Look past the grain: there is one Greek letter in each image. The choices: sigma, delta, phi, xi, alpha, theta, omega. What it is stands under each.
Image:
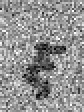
dark xi
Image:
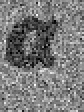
dark alpha
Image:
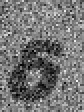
dark delta
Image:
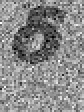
dark delta
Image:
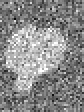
light phi
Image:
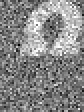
light omega
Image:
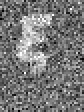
light xi
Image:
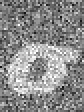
light sigma
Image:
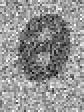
dark theta
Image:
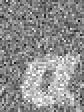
light alpha
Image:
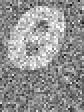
light theta
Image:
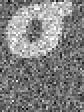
light sigma
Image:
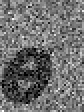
dark theta
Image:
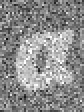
light alpha
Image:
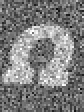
light omega
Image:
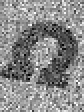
dark omega
